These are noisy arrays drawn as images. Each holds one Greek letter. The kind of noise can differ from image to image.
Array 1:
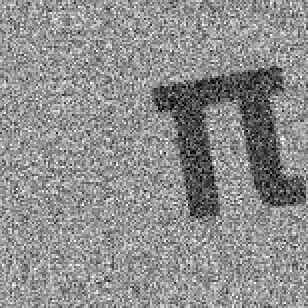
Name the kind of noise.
low rank plus noise
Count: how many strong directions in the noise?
three or four
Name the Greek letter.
pi
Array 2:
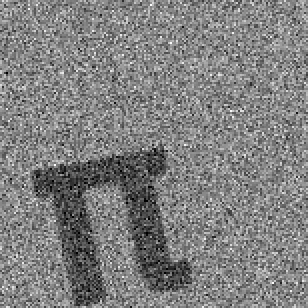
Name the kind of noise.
independent entries
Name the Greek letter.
pi
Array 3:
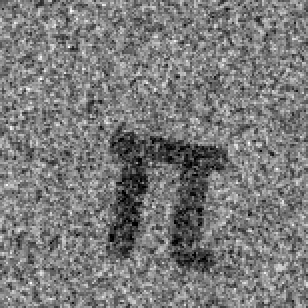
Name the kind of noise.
blotchy
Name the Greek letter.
pi
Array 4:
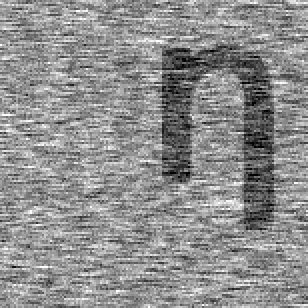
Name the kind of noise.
streaked along the rows
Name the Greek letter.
eta
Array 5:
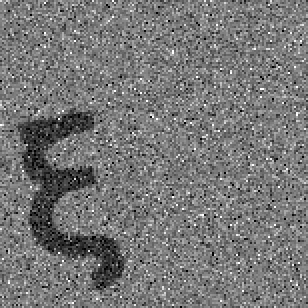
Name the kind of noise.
heavy tails
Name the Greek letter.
xi
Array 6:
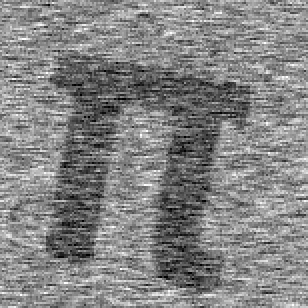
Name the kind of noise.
streaked along the rows
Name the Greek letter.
pi
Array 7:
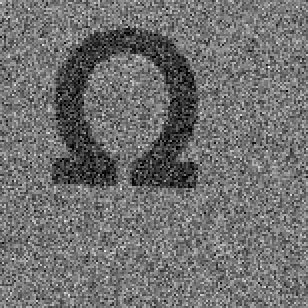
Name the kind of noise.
independent entries
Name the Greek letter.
omega
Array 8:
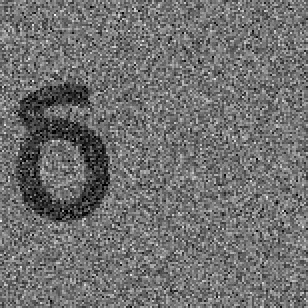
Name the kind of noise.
independent entries
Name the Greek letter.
delta
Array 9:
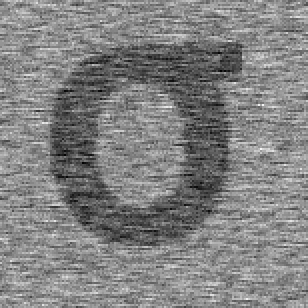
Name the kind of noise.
streaked along the rows
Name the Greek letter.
sigma
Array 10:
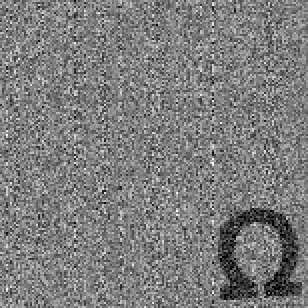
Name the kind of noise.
columns of uneven size
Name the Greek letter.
omega
